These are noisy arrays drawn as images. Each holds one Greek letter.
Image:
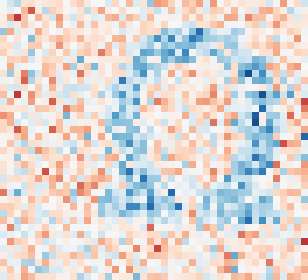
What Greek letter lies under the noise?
omega
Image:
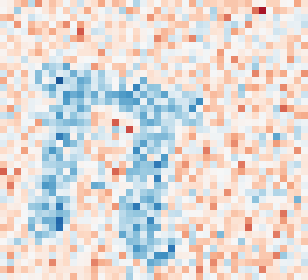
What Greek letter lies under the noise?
pi
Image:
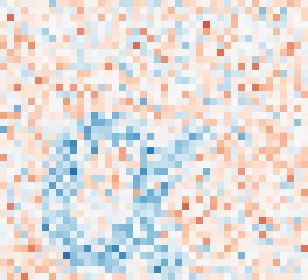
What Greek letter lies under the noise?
alpha
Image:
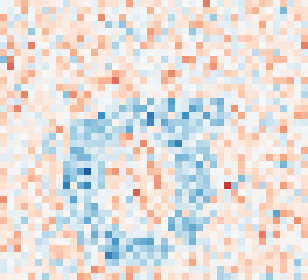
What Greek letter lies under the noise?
sigma
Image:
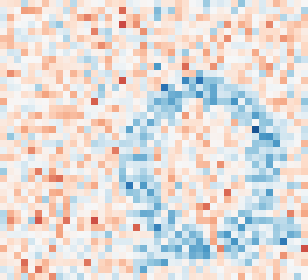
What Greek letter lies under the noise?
omega
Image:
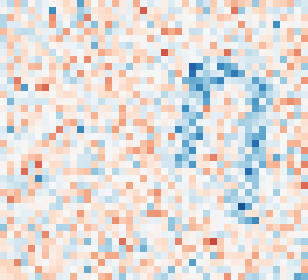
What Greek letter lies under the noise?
eta
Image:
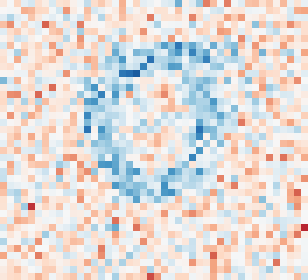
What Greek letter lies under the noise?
sigma
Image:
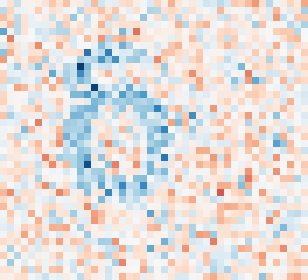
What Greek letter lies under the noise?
delta
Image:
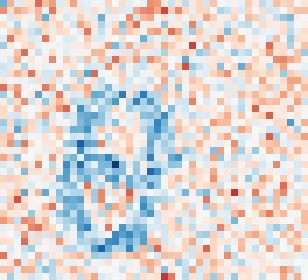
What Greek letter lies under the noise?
theta
